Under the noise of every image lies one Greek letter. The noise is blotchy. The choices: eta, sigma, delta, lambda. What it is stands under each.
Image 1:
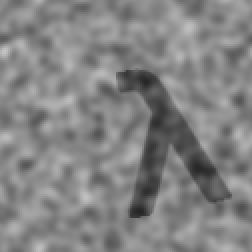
lambda
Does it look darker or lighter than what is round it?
darker
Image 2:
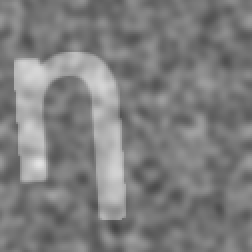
eta
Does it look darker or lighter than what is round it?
lighter
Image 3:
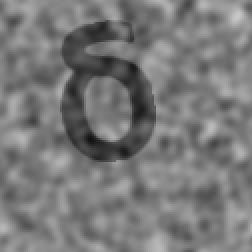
delta
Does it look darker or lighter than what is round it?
darker
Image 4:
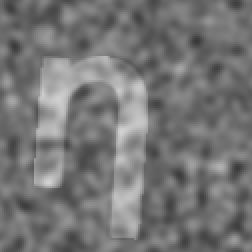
eta
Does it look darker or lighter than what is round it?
lighter
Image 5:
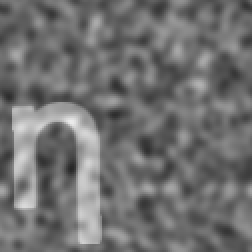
eta
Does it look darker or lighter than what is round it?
lighter
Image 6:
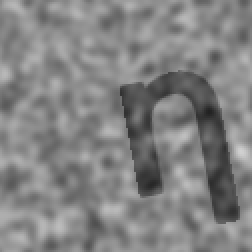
eta
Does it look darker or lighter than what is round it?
darker
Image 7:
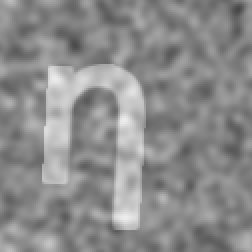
eta
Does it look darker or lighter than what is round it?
lighter
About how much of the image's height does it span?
two thirds
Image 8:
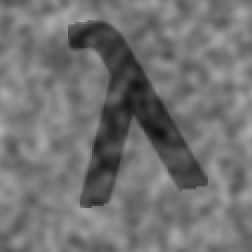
lambda
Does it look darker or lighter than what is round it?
darker
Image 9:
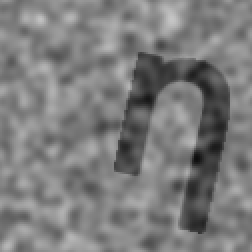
eta
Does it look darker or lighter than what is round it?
darker
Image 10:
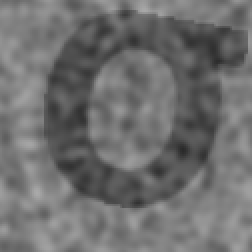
sigma
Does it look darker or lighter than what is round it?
darker
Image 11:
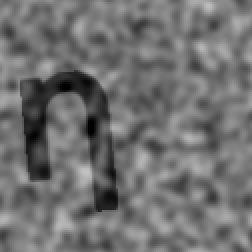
eta
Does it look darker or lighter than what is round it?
darker
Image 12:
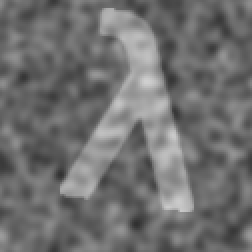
lambda
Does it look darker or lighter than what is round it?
lighter
